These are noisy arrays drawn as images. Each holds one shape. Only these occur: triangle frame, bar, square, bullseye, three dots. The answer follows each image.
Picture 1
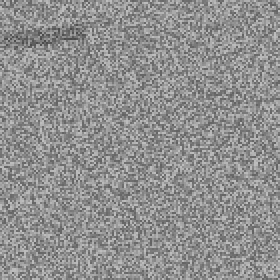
bar
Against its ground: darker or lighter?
darker
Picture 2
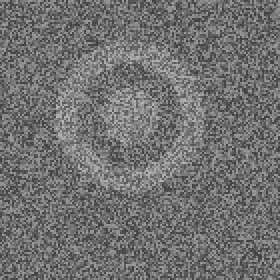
bullseye
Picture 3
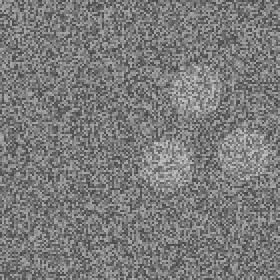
three dots
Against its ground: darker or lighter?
lighter
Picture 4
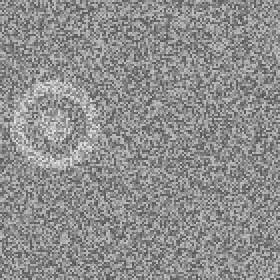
bullseye
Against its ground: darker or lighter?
lighter
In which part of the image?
middle left
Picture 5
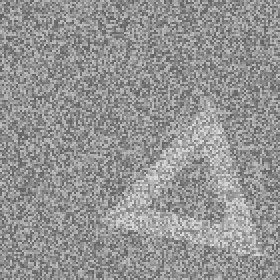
triangle frame
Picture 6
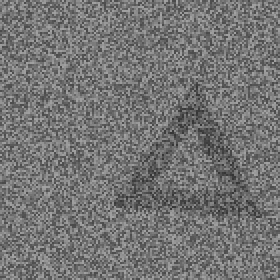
triangle frame
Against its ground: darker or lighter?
darker
